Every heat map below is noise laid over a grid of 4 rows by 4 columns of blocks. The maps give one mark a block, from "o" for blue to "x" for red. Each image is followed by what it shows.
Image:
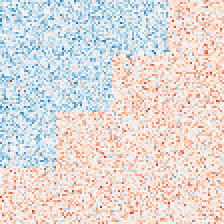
o o o x
o o x x
o x x x
x x x x
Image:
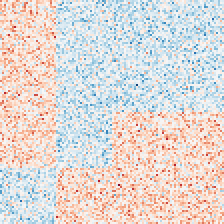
x o o o
x o o o
x o x x
o x x x
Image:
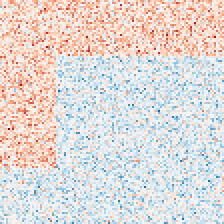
x x x x
x o o o
x o o o
o o o o
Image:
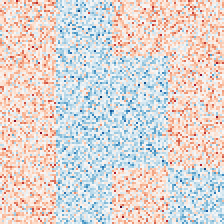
x o x x
x o o x
x o o x
x o x o
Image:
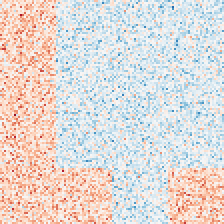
x o o o
x o o o
x o o o
x x o x
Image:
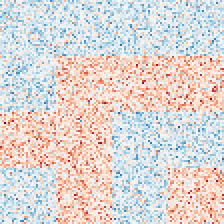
o o o o
o x x x
x x o o
o x o x
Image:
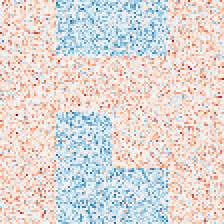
x o o x
x x x x
x o x x
x o o x
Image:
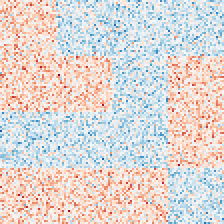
x o o o
x x o x
o o o x
x x x o
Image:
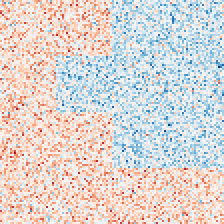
x x o o
x o o o
x x o o
x x x x
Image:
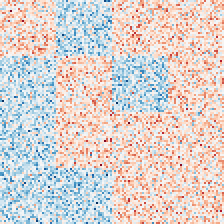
x o x x
o x o x
o x x x
o o x x
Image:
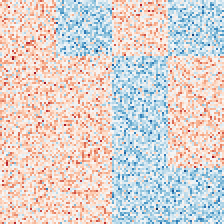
x o x o
x x o x
x x o x
x x o o
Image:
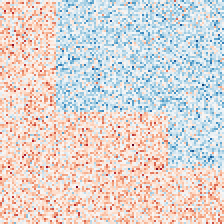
x o o o
x o o o
x x x o
x x x x
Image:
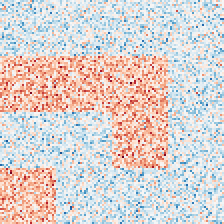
o o o o
x x x o
o o x o
x o o o
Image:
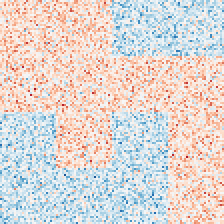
x x o o
x x x x
o x o x
o o o x
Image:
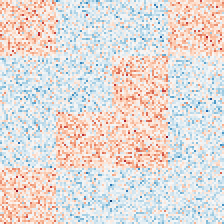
x o o x
o o x o
o x x o
x o o o
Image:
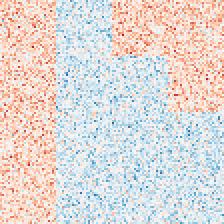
x o x x
x o o x
x o o o
x o o o
